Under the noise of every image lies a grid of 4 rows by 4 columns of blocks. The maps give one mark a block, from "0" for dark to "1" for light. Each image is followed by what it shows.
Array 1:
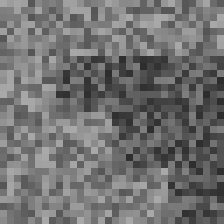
1111
1000
1100
1110
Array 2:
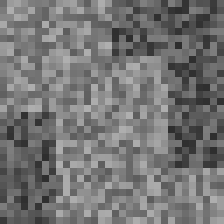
1100
1110
0110
0111
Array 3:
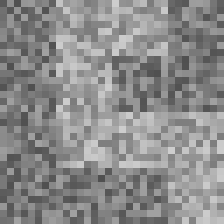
0110
0100
0111
0001
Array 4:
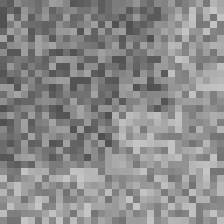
0001
0001
0011
1111
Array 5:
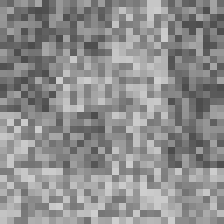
0010
0110
1010
1111
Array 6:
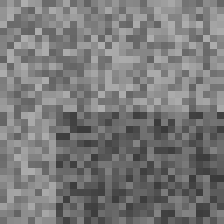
1111
1111
1000
1000
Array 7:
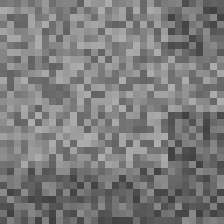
1110
1111
1110
0000
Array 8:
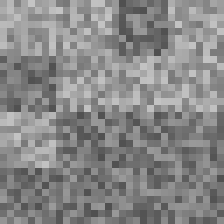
1101
0111
1000
0000
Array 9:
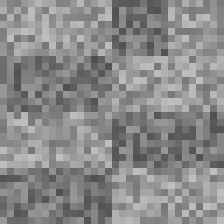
1101
0011
1100
0011
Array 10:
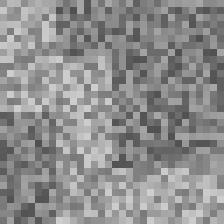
1000
1100
0100
0111
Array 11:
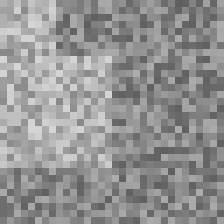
1000
1100
1100
0000
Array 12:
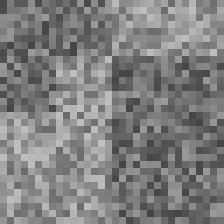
0011
0100
1100
1100
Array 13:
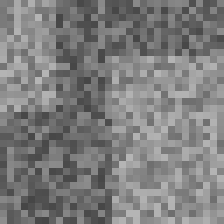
1000
1011
0011
0011
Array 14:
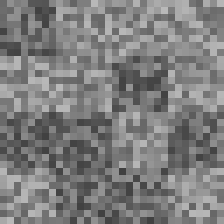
0111
1101
0010
1001
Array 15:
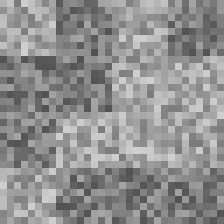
1010
0011
0111
1000
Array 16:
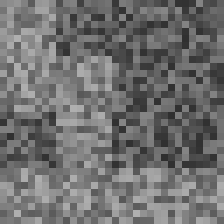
1000
1100
0100
1111
